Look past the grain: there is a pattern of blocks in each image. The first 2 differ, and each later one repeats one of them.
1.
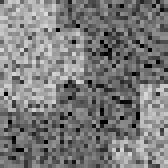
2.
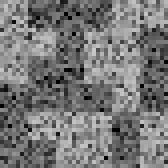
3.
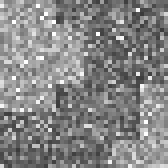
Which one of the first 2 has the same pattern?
1
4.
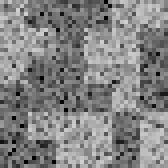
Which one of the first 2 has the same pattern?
2
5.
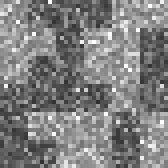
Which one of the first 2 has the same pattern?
2
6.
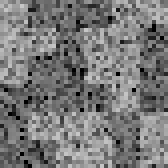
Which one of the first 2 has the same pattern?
2
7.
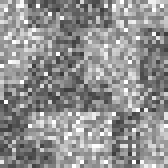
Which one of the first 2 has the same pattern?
2
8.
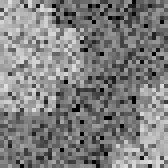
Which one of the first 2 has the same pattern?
1
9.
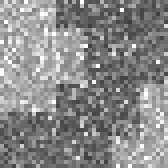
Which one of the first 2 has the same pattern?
1
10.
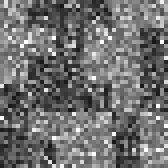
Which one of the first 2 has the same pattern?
2
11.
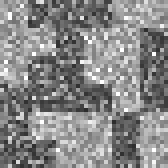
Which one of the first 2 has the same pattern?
2
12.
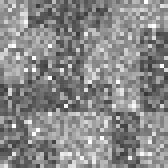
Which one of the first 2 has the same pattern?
2
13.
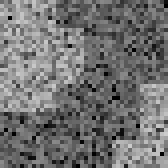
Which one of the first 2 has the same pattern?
1
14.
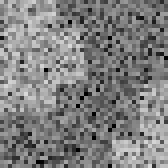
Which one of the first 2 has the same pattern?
1
